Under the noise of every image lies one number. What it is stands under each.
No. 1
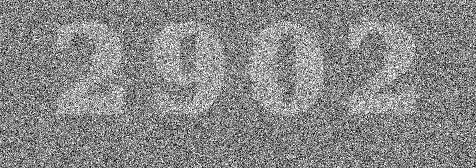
2902
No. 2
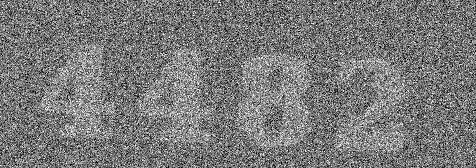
4482
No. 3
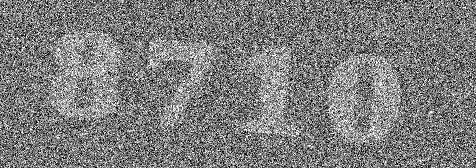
8710
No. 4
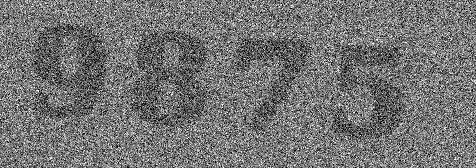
9875
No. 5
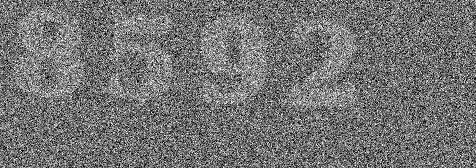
8592
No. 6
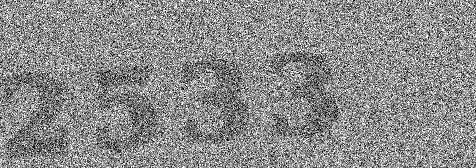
2533
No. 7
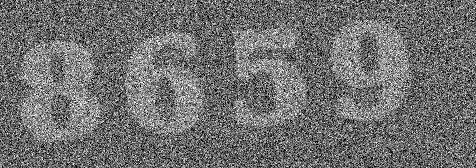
8659
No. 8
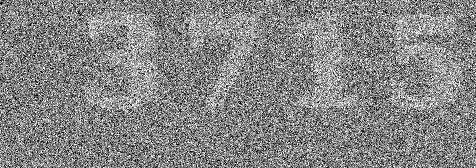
3715
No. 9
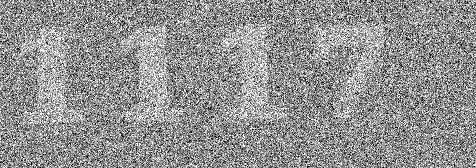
1117
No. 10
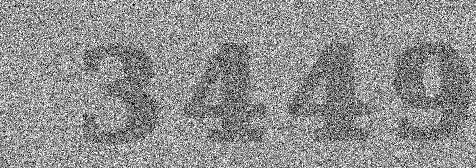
3449
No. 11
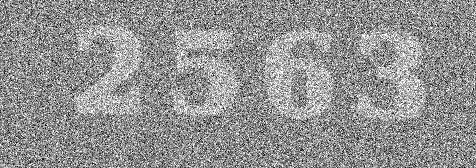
2563
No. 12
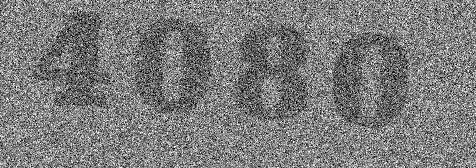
4080
